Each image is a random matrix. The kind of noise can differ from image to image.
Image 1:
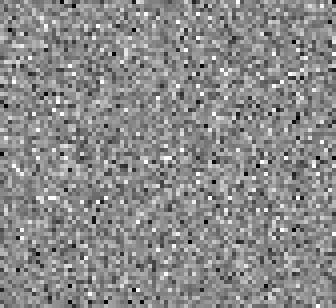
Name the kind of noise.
heavy tails
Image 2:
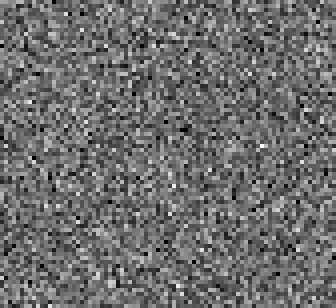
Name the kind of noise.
independent entries
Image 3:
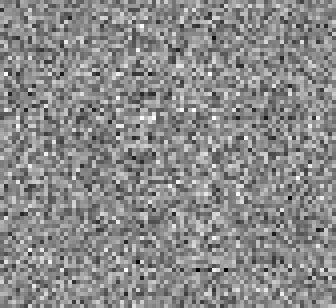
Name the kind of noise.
low rank plus noise
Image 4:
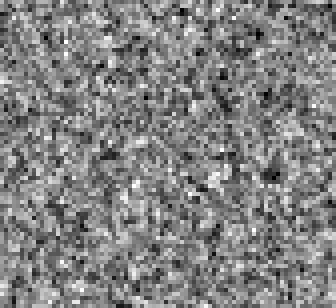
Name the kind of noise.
blotchy
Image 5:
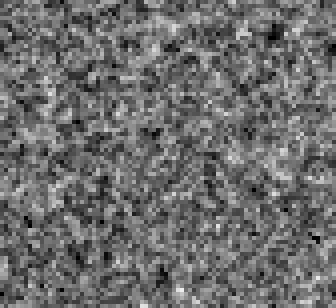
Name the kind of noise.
blotchy
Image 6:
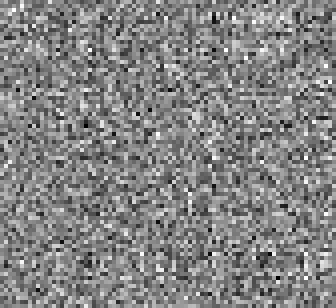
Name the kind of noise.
low rank plus noise
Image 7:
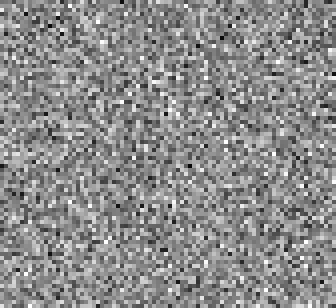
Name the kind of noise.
independent entries
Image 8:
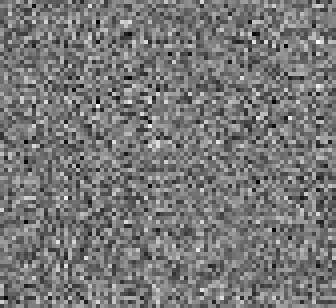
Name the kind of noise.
low rank plus noise
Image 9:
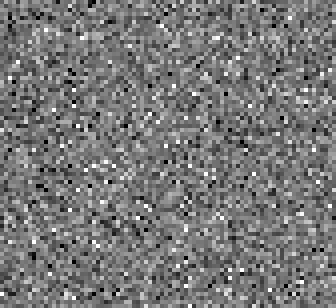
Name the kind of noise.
heavy tails
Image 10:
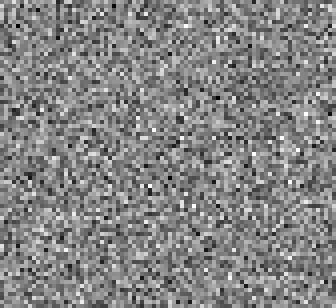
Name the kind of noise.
independent entries
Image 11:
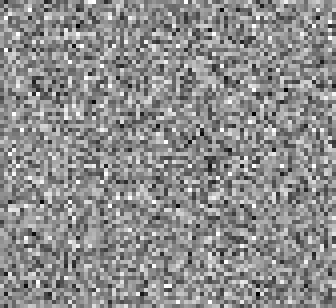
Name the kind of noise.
low rank plus noise
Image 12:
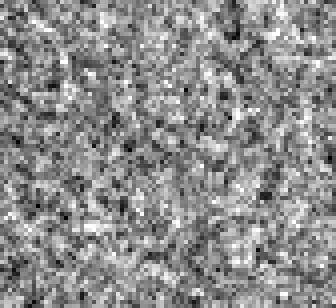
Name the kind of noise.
blotchy
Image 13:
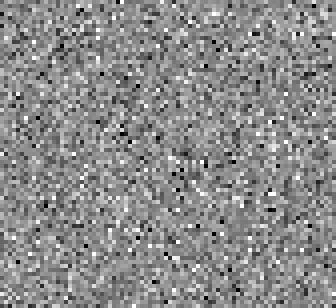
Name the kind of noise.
heavy tails
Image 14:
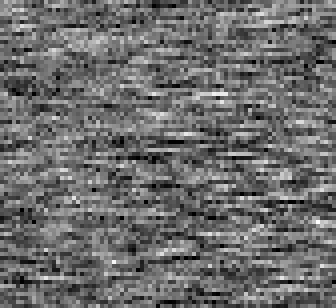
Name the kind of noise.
streaked along the rows
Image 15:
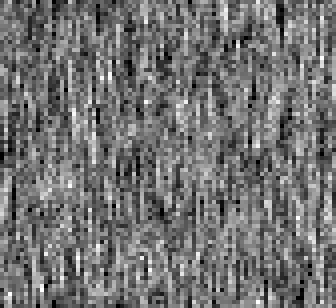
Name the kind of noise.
streaked along the columns
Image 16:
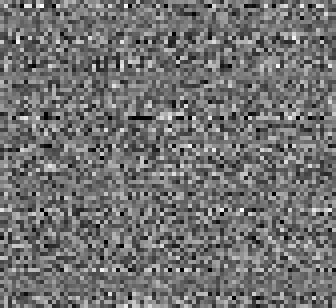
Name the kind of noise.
rows of uneven size
